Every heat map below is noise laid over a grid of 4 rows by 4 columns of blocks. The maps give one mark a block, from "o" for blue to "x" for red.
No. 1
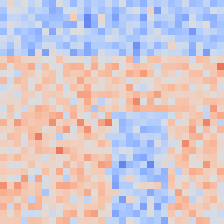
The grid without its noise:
o o o o
x x x x
x x o x
x x o x
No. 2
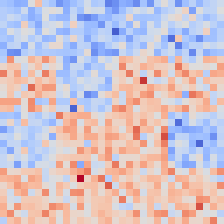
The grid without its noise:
o o o o
x o x x
o x x o
x x x x
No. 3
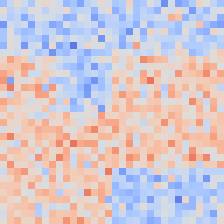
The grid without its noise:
o o o o
x o x x
x x x x
x x o o
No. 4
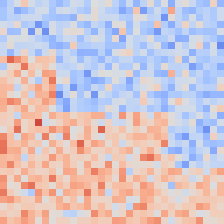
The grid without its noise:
o o o o
x o o o
x x x o
x x x x
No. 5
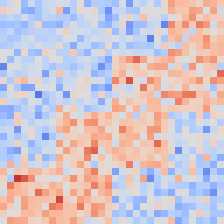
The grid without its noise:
o o o x
o o x x
o x x o
x x o o
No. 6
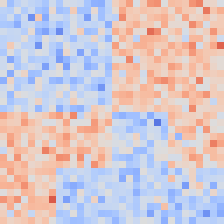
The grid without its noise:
o o x x
o o x x
x x o x
x o o o
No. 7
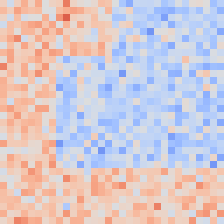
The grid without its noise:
x x o o
x o o o
x o o o
x x x x
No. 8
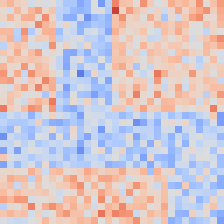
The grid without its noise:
x o x x
x o x x
o o o o
x x x o
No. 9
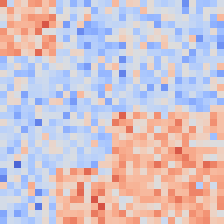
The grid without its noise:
x o o o
o o o o
o o x x
o x x x
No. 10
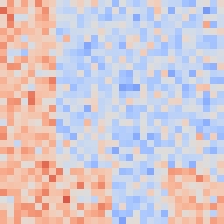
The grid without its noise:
x o o o
x o o o
x o o o
x x o x
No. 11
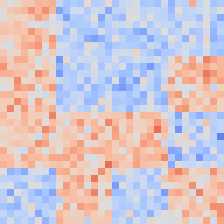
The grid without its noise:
x o o o
x o o x
x x x o
o x o x
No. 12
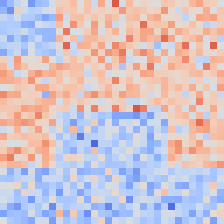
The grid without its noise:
o x x x
x x x x
x o o x
o o o o
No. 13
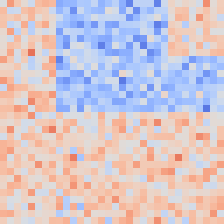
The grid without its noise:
x o o x
x o o o
x x x x
x x x x
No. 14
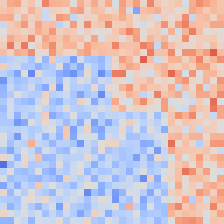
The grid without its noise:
x x x x
o o x x
o o o x
o o o x
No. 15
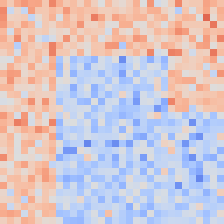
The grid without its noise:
x x x x
x o o x
x o o o
x o o o
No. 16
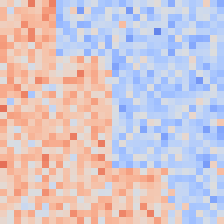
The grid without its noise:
x o o o
x x o o
x x o o
x x x o
